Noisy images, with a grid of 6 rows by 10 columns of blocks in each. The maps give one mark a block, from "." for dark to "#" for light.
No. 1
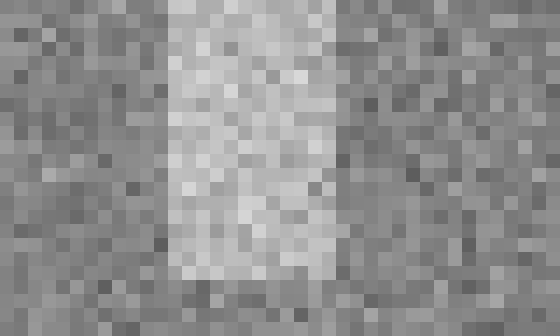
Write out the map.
...###....
...###....
...###....
...###....
...###....
..........
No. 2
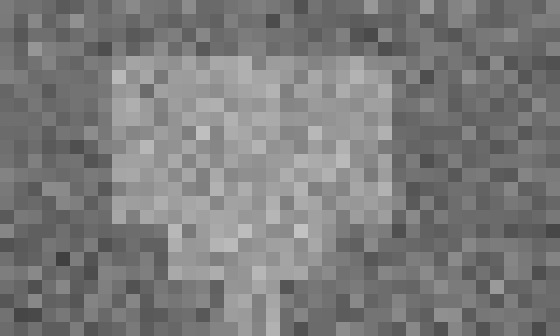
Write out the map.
..........
..#####...
..#####...
..#####...
...###....
....#.....
